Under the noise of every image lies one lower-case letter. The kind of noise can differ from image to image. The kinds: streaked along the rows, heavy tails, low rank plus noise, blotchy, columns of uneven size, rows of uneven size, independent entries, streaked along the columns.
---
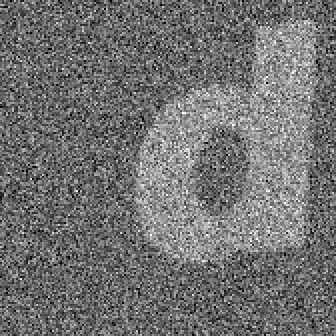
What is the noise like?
independent entries
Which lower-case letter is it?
d
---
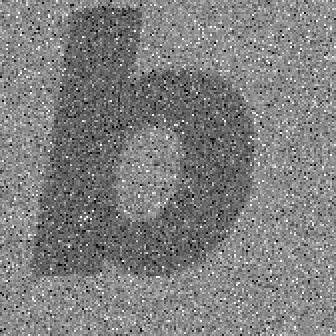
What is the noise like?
heavy tails
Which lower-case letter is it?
b
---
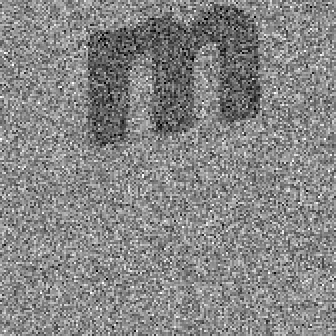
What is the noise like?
independent entries
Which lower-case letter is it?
m
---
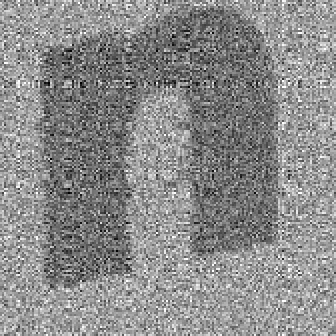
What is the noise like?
low rank plus noise
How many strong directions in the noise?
two
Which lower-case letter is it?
n
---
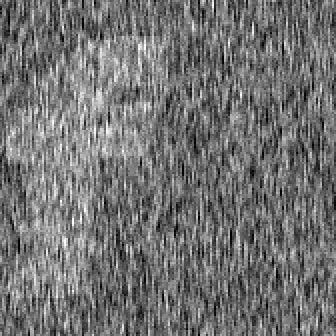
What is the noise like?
streaked along the columns
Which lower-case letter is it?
f
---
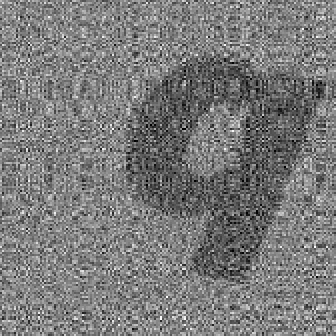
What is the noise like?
low rank plus noise
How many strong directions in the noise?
one
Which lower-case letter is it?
q
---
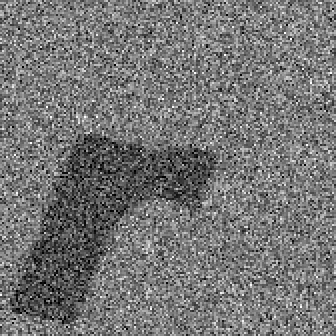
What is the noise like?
independent entries
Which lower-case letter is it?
r
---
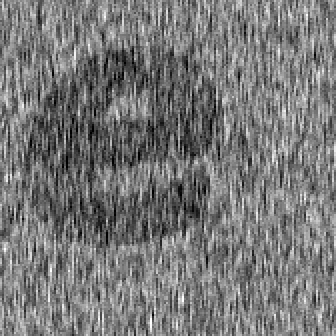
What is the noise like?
streaked along the columns
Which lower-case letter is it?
e
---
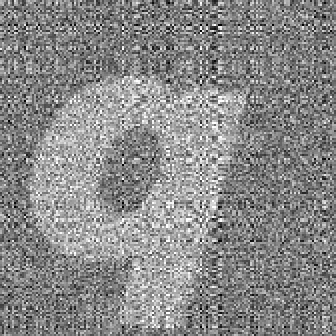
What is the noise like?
low rank plus noise
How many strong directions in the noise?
one
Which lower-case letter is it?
q
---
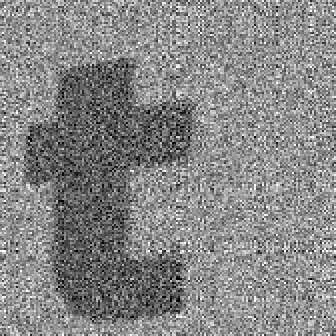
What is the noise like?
low rank plus noise
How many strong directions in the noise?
two
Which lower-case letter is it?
t
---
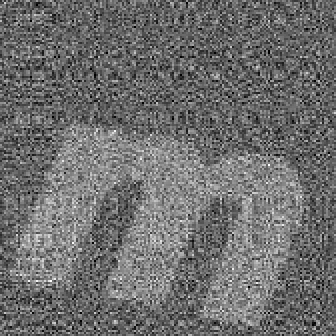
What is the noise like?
low rank plus noise
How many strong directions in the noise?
two
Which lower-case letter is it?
m
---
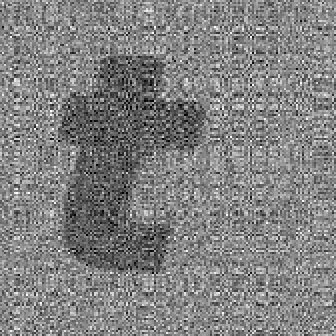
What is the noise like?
low rank plus noise
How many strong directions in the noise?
one
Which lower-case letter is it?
t
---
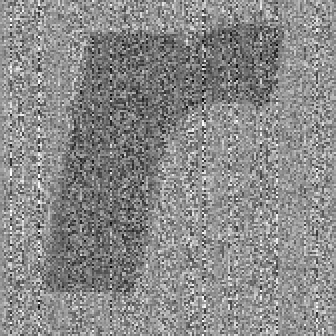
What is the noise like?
columns of uneven size
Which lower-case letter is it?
r
